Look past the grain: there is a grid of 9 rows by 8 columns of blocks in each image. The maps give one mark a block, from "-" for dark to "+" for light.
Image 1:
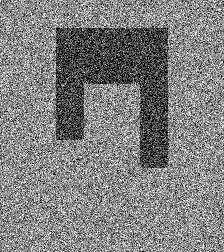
++++++++
++----++
++----++
++-++-++
++-++-++
+++++-++
++++++++
++++++++
++++++++
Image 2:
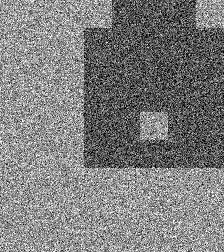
++++---+
+++-----
+++-----
+++-----
+++--+--
+++-----
++++++++
++++++++
++++++++
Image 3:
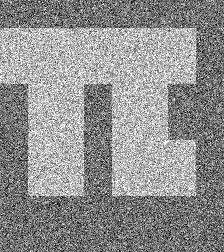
--------
+++++++-
+++++++-
-++-++--
-++-++--
-++-+++-
-++-+++-
--------
--------
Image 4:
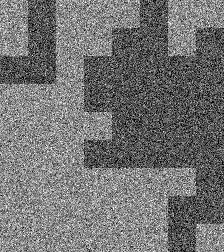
+-+++-++
+-++--+-
--+-----
+++-----
++++----
+++-----
+++++++-
++++++--
++++++-+
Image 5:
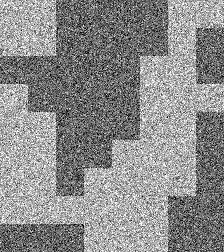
++----++
++----+-
-----++-
+----+++
++---++-
++--+++-
++-++++-
++++++--
---+++--
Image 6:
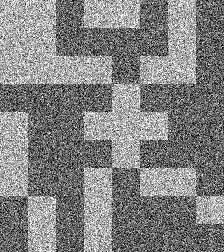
++-++-+-
++----+-
++++-++-
----+---
+--+++--
+---+---
+--+-++-
-+-+---+
-+-+----
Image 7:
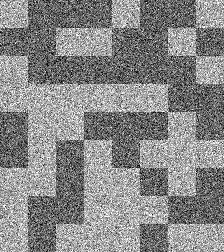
+---+--+
--++--+-
+------+
++++++--
-++---+-
-+-+-+++
++-++-+-
+--+++--
+-+++-++
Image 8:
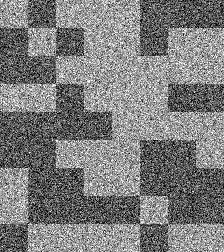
+-+++---
-+-++-++
--++++++
++-+++--
----++++
--+++--+
+--++---
+----+--
-++++-++
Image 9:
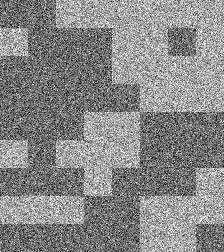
--++++++
+---++-+
----++++
-----+++
---++---
+-+++---
---+---+
+++--+++
-----++-
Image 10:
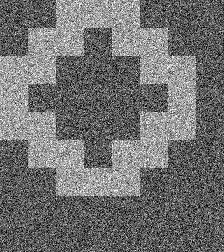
--+++---
-++-++--
++---++-
+-----+-
++---++-
-++-++--
--+++---
--------
--------
